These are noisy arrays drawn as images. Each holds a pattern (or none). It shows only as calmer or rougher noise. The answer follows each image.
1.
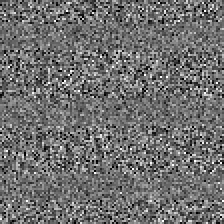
horizontal stripes
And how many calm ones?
3
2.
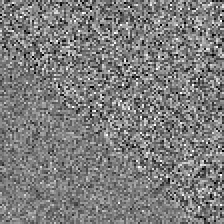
a sharp edge
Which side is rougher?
top right
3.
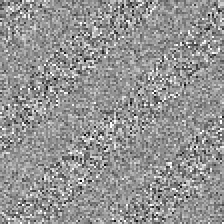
diagonal stripes
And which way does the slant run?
bottom left to top right
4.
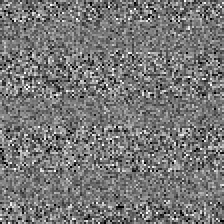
horizontal stripes
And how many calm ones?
3
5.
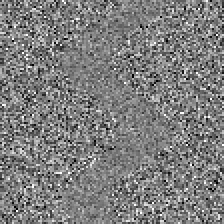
a wavy band
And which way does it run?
top to bottom
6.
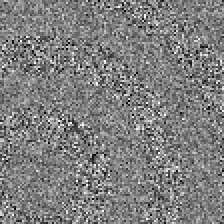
rings round one point
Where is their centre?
bottom left
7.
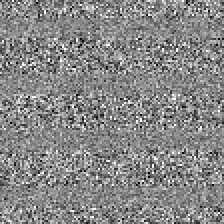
horizontal stripes
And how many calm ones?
4
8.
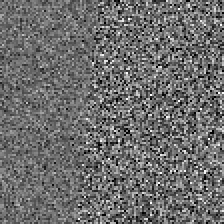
a sharp edge
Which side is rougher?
right
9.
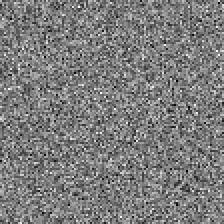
only noise
